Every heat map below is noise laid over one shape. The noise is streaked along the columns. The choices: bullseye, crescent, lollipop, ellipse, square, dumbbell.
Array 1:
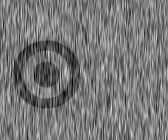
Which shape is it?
bullseye
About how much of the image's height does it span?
half
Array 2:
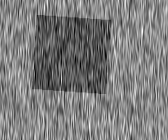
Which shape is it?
square
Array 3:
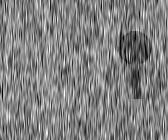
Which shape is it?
lollipop
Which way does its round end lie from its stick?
up
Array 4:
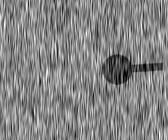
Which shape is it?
lollipop
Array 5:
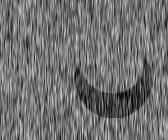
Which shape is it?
crescent
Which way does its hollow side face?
up
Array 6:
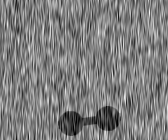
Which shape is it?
dumbbell
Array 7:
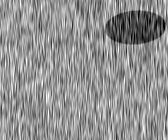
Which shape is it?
ellipse
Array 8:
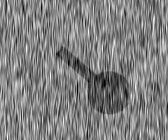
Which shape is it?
lollipop
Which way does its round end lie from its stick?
down and right
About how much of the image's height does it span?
half
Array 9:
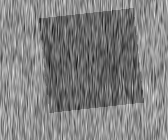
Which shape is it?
square
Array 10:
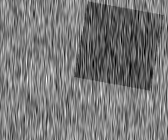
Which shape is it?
square
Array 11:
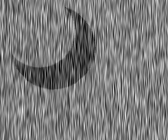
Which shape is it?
crescent
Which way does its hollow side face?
up and left
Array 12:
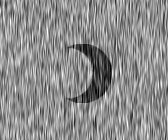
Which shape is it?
crescent
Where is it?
centre
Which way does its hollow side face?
left
